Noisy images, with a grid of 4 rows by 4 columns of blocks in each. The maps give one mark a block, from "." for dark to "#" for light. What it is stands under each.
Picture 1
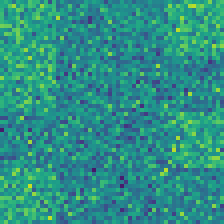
# . . #
# . . .
. . . #
# . . .
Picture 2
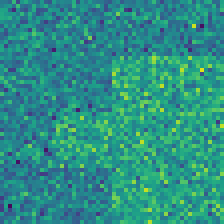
. . . .
. . # #
. # # #
. . # #
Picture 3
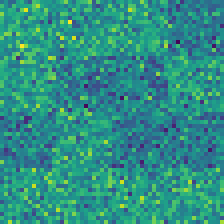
# # # .
# . . #
. # . .
# # # #
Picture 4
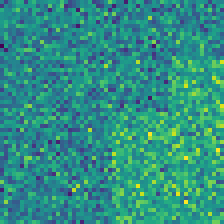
. . . .
. . . #
. . # #
. . # #
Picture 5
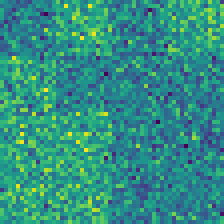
. # . #
# . . .
# # . .
# # . .
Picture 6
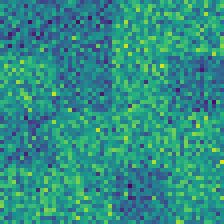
. . # #
# . # .
. # # #
# # . #
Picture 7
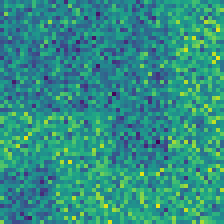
. . . #
. . . #
# # . #
. # # #
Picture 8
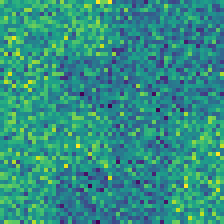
# # . .
# . . .
# # . #
# . . #
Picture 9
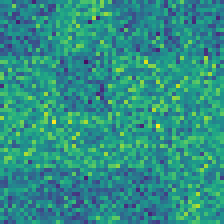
. # . .
# . # #
# # # #
. . . #
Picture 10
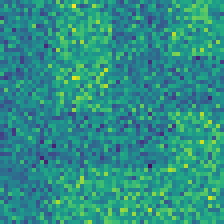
. # . #
. # . .
. . . #
. # # #
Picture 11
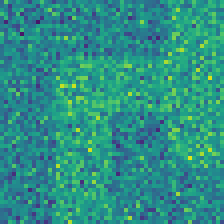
. . . #
. # # #
. # . #
. # . .
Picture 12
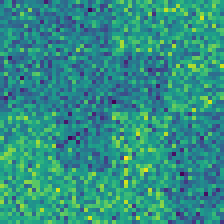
. . # #
. . . #
# . # .
# # # .
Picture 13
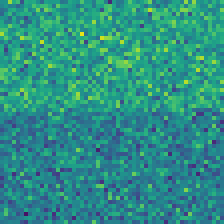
# # # #
# # # #
. . . .
. . . .
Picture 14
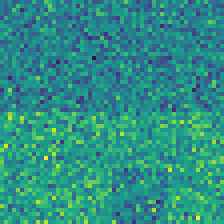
. . . .
. . . .
# # # #
# # . #
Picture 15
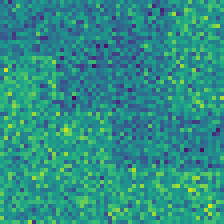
. . . #
# . . #
# # . .
# # # #
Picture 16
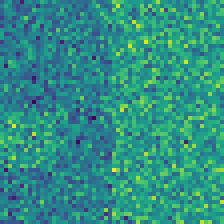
. . # #
. . # #
# . # #
. . # #
